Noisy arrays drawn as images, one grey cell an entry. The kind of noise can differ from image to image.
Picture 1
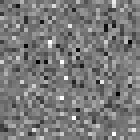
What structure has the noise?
heavy tails
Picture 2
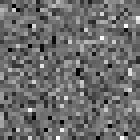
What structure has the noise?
heavy tails
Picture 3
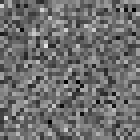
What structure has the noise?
independent entries
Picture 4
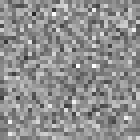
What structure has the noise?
independent entries
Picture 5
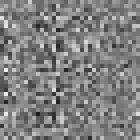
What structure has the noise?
low rank plus noise
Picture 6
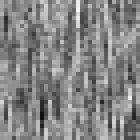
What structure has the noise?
streaked along the columns
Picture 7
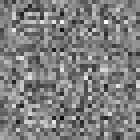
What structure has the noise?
low rank plus noise
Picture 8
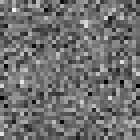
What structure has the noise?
independent entries
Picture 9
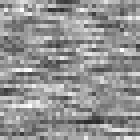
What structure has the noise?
streaked along the rows
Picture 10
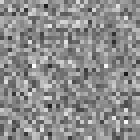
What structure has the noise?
low rank plus noise
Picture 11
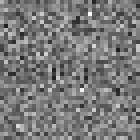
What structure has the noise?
low rank plus noise
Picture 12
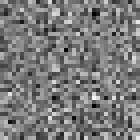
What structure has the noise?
low rank plus noise
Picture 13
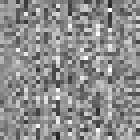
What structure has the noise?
columns of uneven size
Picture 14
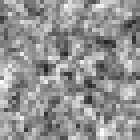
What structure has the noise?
blotchy
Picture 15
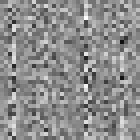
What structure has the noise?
columns of uneven size
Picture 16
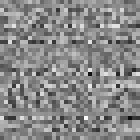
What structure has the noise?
rows of uneven size
